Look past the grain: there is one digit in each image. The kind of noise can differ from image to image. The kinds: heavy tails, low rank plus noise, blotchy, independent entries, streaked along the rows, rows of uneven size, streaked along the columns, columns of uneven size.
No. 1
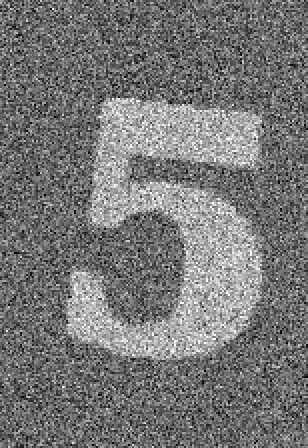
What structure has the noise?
independent entries
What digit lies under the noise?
5
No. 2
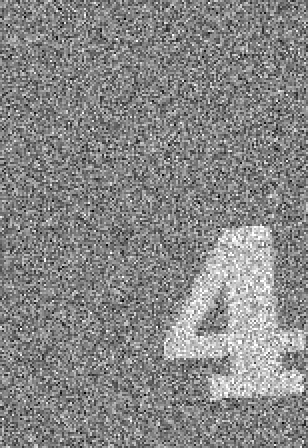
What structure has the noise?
independent entries
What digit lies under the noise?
4
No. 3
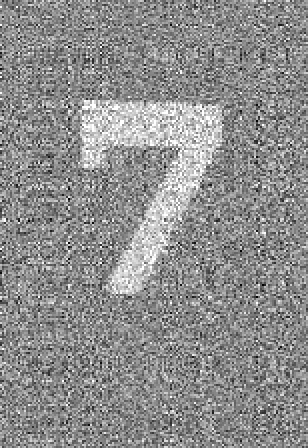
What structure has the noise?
low rank plus noise
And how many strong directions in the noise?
five to eight
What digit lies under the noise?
7
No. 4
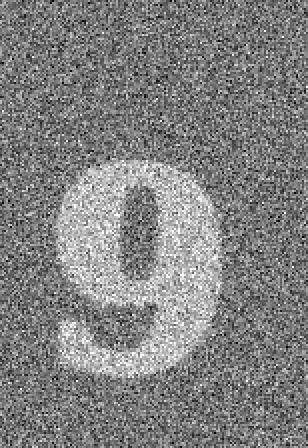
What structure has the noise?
independent entries
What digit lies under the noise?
9
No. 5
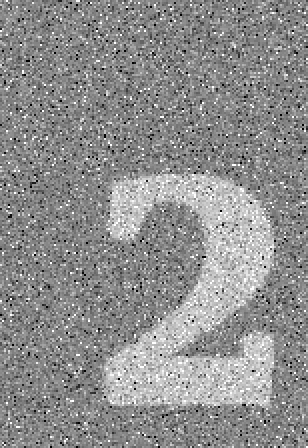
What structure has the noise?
heavy tails
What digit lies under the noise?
2
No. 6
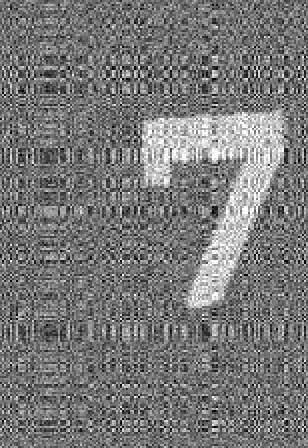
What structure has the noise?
low rank plus noise
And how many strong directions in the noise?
one
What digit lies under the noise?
7
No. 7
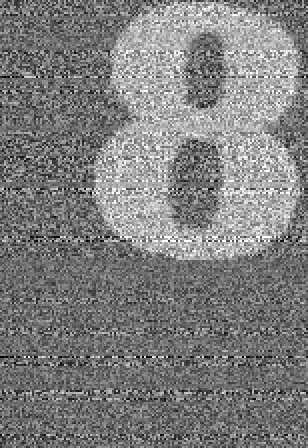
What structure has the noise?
rows of uneven size
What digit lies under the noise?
8
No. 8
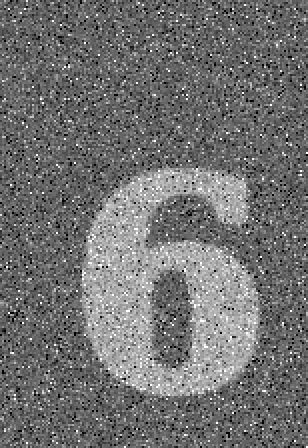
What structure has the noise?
heavy tails
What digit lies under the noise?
6
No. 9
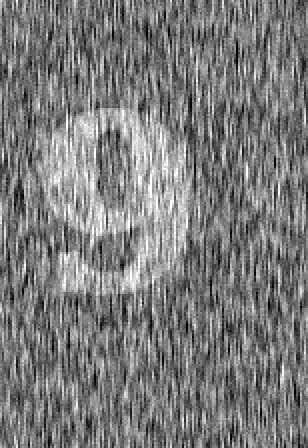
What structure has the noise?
streaked along the columns
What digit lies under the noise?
9
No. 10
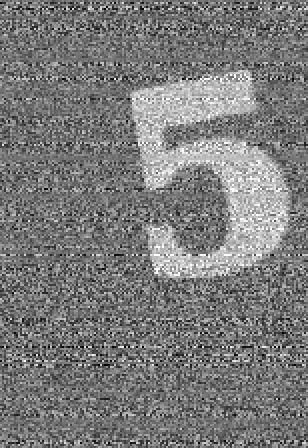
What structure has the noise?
rows of uneven size
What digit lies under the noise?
5
